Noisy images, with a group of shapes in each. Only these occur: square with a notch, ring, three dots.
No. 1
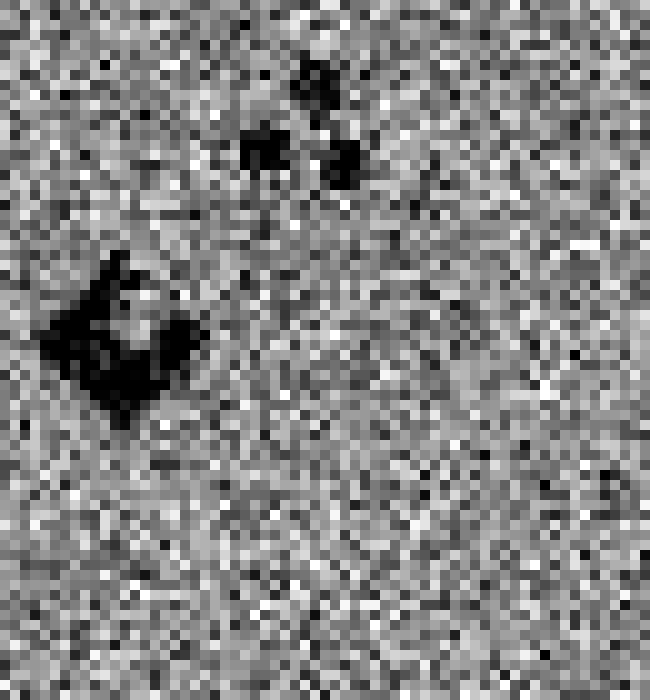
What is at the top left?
nothing
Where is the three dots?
top middle
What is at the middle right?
nothing
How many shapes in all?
2
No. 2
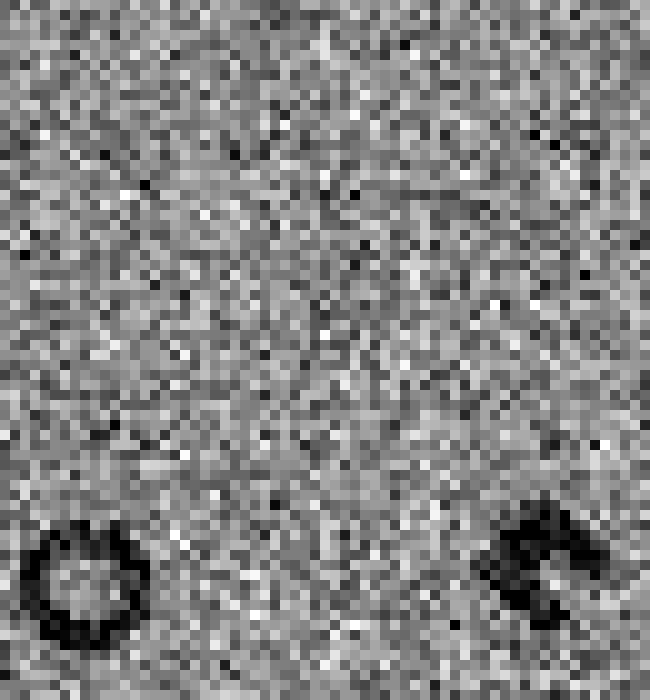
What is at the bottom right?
square with a notch
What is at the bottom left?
ring
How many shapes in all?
2
